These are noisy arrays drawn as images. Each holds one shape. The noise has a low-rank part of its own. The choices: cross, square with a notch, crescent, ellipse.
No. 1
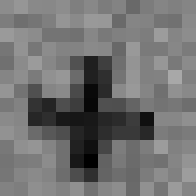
cross
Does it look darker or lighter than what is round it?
darker
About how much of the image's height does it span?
two thirds
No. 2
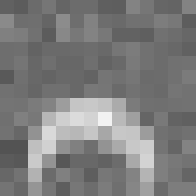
crescent
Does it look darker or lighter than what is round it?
lighter
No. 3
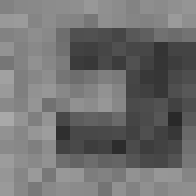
square with a notch
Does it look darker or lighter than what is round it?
darker
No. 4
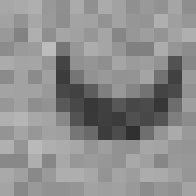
crescent
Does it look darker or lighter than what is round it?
darker
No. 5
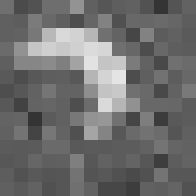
crescent
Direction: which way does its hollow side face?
down and left
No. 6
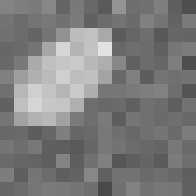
ellipse
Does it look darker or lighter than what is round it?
lighter
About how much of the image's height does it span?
half
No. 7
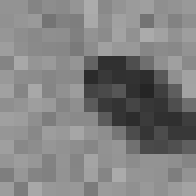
ellipse
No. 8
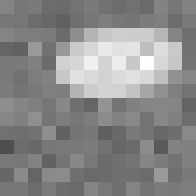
ellipse
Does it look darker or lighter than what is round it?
lighter
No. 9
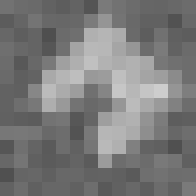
square with a notch
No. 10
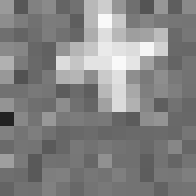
cross
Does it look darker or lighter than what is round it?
lighter
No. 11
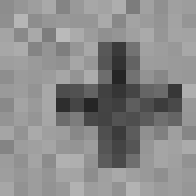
cross
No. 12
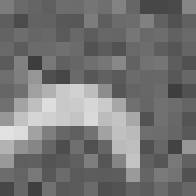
crescent
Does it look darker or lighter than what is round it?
lighter
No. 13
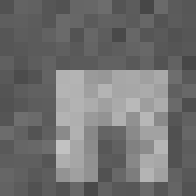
square with a notch
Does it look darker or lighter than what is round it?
lighter
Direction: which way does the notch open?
down
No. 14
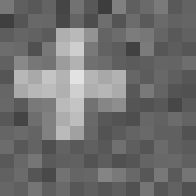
cross
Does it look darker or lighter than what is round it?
lighter
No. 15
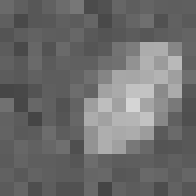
ellipse
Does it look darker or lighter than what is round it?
lighter
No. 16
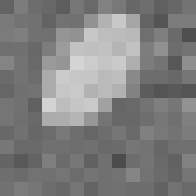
ellipse
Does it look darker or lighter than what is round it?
lighter
